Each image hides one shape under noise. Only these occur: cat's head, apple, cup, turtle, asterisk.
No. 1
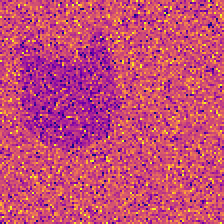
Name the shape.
cat's head
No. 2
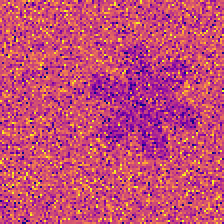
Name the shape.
asterisk
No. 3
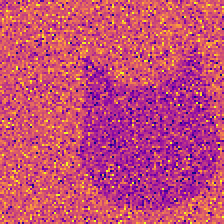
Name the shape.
cat's head
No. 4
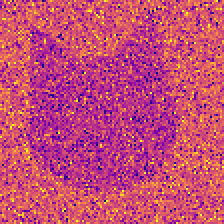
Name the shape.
cat's head
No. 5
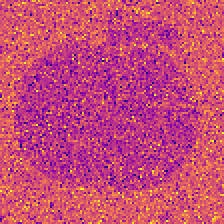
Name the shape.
apple
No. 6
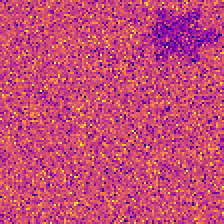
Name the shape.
turtle
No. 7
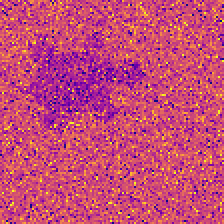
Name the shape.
turtle
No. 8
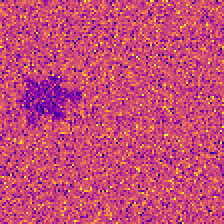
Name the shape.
turtle
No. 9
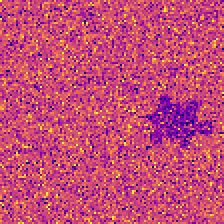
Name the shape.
turtle
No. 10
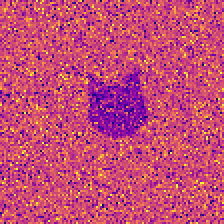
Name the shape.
cat's head
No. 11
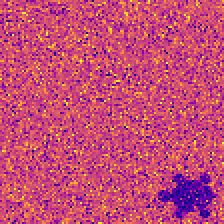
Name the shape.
turtle
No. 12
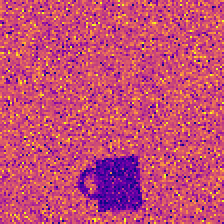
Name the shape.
cup
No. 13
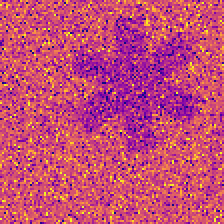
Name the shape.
asterisk
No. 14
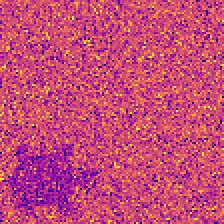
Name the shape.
turtle
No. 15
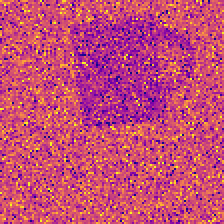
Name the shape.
cup
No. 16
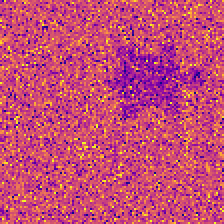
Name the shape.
turtle
